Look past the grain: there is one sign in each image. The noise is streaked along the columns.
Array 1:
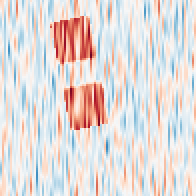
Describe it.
red colon
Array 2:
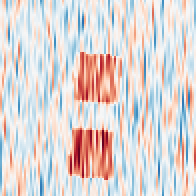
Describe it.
red colon
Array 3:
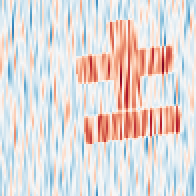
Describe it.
red plus-minus sign
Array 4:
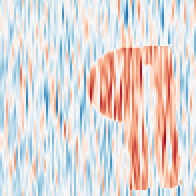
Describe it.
red pilcrow
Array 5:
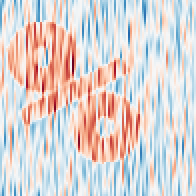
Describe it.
red percent sign
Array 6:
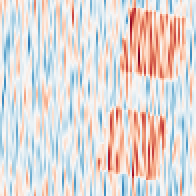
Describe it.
red colon
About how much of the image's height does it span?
nearly all
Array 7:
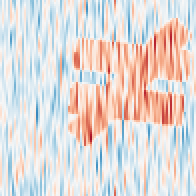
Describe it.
red not-equal sign
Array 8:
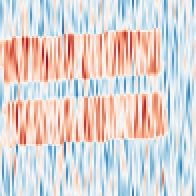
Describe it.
red equals sign
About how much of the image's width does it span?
nearly all
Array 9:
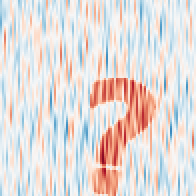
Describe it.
red question mark
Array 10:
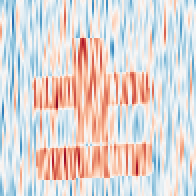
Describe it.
red plus-minus sign
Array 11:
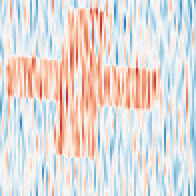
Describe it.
red plus sign
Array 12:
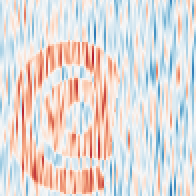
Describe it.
red at sign
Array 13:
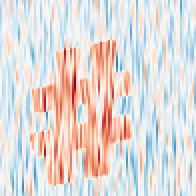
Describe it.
red hash sign
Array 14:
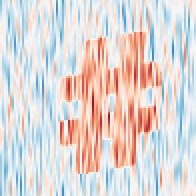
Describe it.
red hash sign
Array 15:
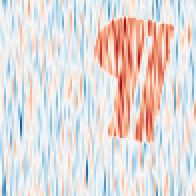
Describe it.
red pilcrow
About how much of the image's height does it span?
two thirds
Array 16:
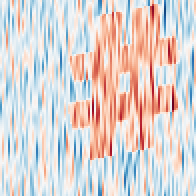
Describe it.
red hash sign
